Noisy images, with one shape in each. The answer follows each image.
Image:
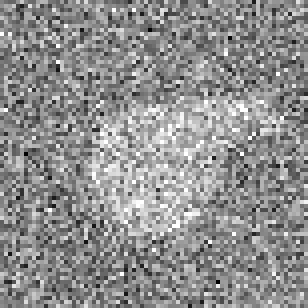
pear
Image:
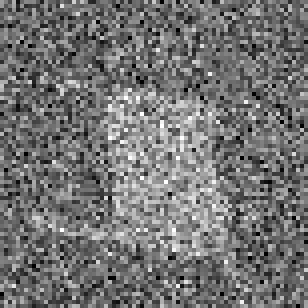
flag
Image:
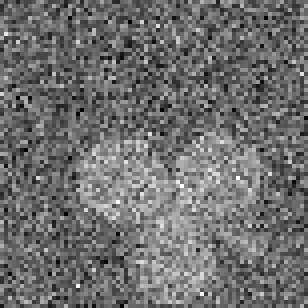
club
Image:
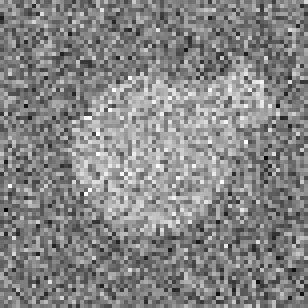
light bulb
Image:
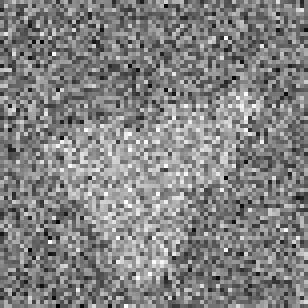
chess pawn
